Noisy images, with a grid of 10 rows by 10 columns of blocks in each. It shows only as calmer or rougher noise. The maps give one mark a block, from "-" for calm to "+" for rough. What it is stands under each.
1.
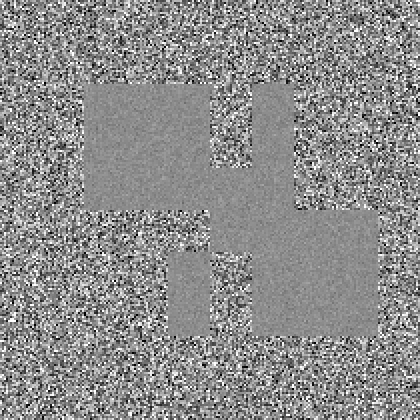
++++++++++
++++++++++
++---+-+++
++---+-+++
++-----+++
+++++----+
++++-+---+
++++-+---+
++++++++++
++++++++++
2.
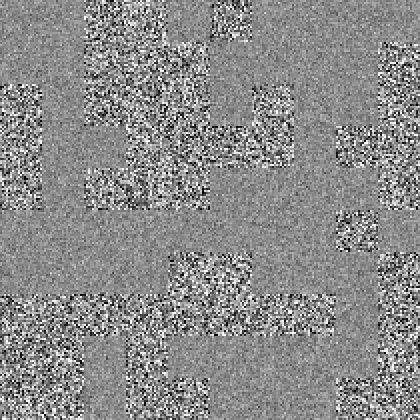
--++-+----
--+++----+
+-+++-+--+
+--++++-++
+-+++----+
--------+-
----++---+
++++++++-+
++-+-----+
++-++---++
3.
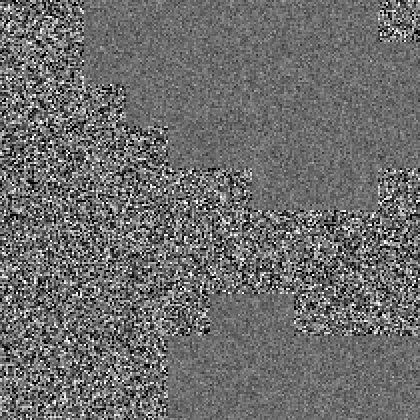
++-------+
++--------
+++-------
++++------
++++++---+
++++++++++
++++++++++
+++++--+++
++++------
++++------
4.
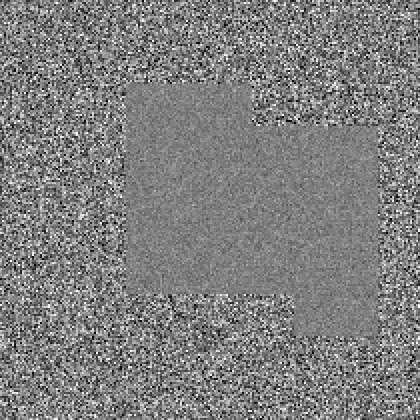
++++++++++
++++++++++
+++---++++
+++------+
+++------+
+++------+
+++------+
+++++++--+
++++++++++
++++++++++
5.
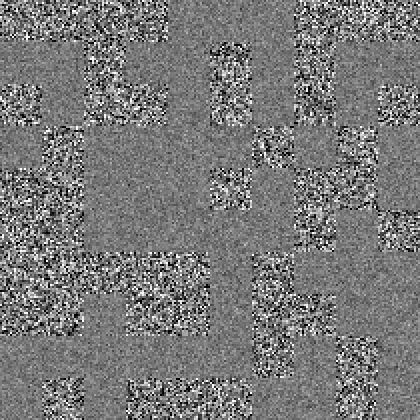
++++---+++
--+--+-+--
+-++-+-+-+
-+----+-+-
++---+-++-
++-----+-+
+++++-+---
++-++-++--
------+-+-
-+-+++--+-
